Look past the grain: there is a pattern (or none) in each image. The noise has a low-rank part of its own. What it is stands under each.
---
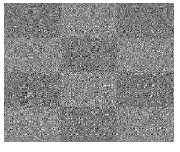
a checkerboard
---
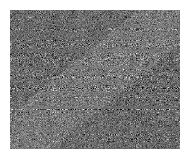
a diagonal band
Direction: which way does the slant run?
bottom left to top right
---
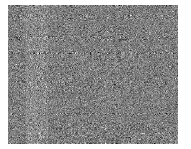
one band of columns
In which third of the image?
left
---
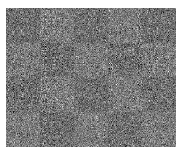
a checkerboard
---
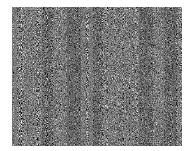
bands of columns
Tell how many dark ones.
5
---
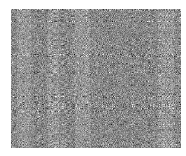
bands of columns
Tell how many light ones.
4
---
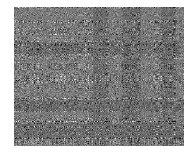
bands of rows crossing bands of columns
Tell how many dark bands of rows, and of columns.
3 and 3
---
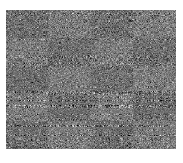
a checkerboard
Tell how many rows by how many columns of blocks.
5 by 4
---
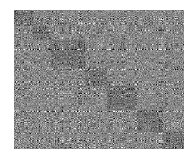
blocks along the diagonal
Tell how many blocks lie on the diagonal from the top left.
7
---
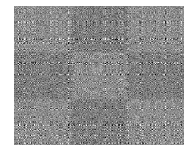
a checkerboard
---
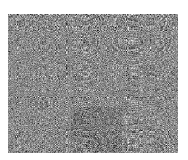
one block
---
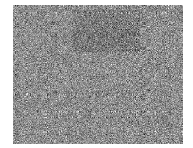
one block
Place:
top middle
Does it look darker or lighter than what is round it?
darker
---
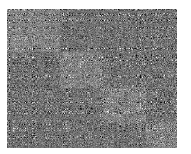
blocks along the diagonal
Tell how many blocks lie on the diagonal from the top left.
4
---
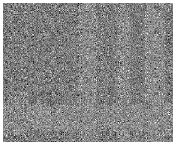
bands of rows crossing bands of columns
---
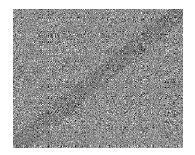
a diagonal band
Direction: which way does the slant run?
bottom left to top right
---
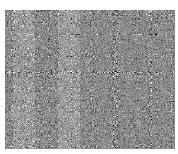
bands of columns
